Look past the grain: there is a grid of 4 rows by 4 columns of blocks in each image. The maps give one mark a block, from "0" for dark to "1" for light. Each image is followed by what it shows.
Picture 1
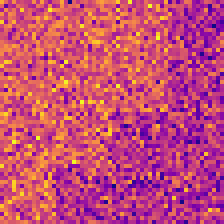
1 1 1 0
1 1 1 0
1 1 0 0
1 0 0 0
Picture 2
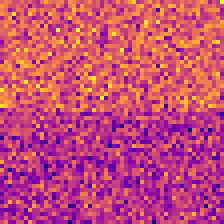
1 1 1 1
1 1 1 1
0 0 0 0
0 0 0 0
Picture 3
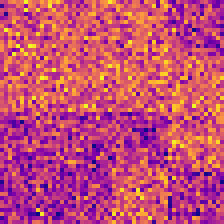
1 1 1 0
1 1 1 1
0 0 0 1
0 0 1 0
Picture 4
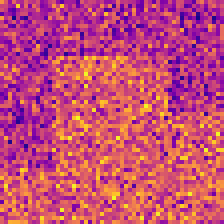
0 0 0 0
0 1 1 0
0 1 1 1
1 1 1 1
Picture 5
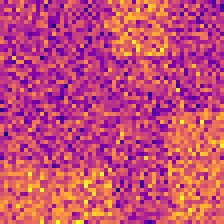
0 0 1 0
0 0 0 0
0 0 0 1
1 1 0 1
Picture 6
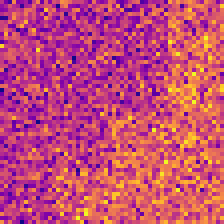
0 0 0 1
0 0 0 1
0 0 1 1
0 1 1 1
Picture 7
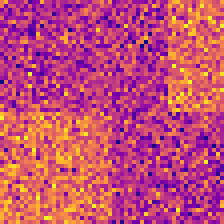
0 0 0 1
0 0 0 1
1 1 0 0
1 1 0 0
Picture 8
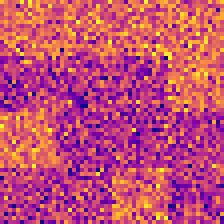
1 1 1 1
0 0 0 1
1 0 0 0
0 0 1 0
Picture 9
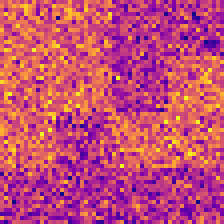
1 1 0 0
1 1 0 1
1 0 1 1
0 0 0 0
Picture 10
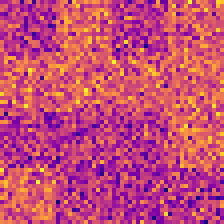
0 1 0 1
1 1 1 1
0 0 0 1
1 0 0 0
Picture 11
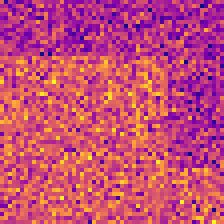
0 0 0 0
1 1 1 0
1 1 1 0
1 1 1 1
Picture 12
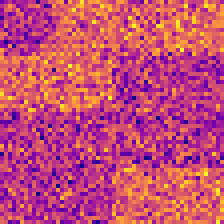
0 1 1 1
1 1 0 0
0 0 0 0
0 0 1 1
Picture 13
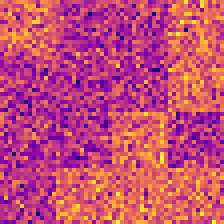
1 0 0 1
0 0 0 1
0 0 1 0
0 1 1 1
